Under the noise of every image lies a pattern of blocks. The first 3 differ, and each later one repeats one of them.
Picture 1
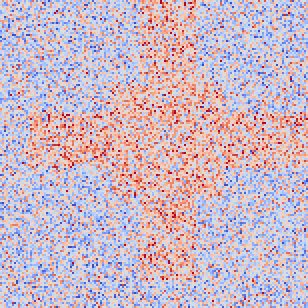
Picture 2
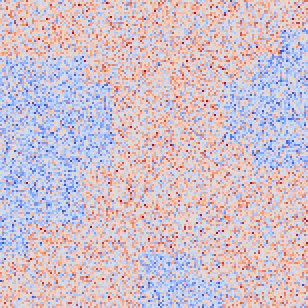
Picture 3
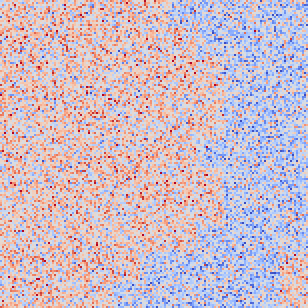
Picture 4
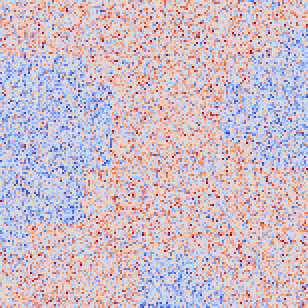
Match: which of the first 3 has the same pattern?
2
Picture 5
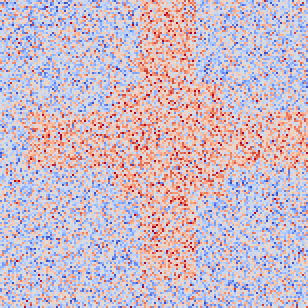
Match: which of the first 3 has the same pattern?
1
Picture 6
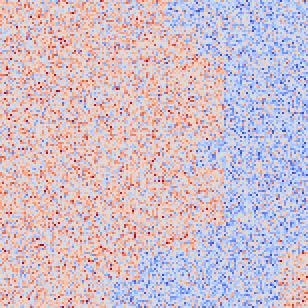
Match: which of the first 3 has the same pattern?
3
